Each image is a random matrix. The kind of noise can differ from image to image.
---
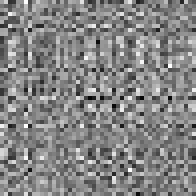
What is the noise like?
low rank plus noise
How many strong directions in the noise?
one
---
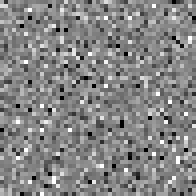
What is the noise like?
heavy tails
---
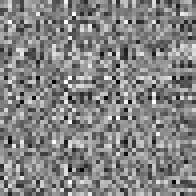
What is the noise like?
low rank plus noise
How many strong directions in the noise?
two
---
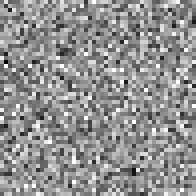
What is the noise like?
independent entries
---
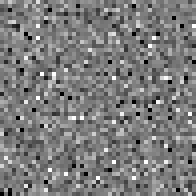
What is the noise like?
heavy tails
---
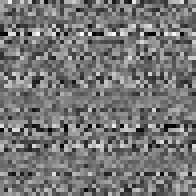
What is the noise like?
rows of uneven size
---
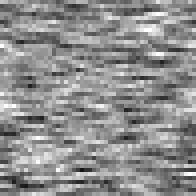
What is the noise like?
streaked along the rows
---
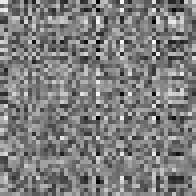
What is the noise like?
low rank plus noise
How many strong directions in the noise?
one
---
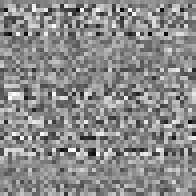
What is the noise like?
rows of uneven size
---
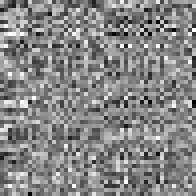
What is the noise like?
low rank plus noise
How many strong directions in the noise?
two
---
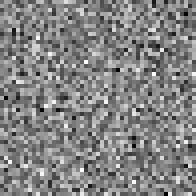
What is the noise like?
independent entries
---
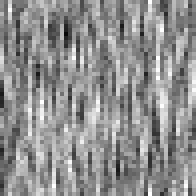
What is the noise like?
streaked along the columns
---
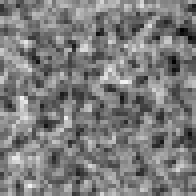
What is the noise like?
blotchy
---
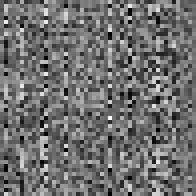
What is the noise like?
columns of uneven size
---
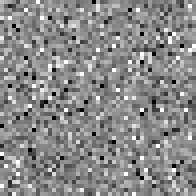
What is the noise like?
heavy tails
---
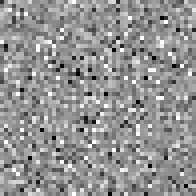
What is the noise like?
heavy tails
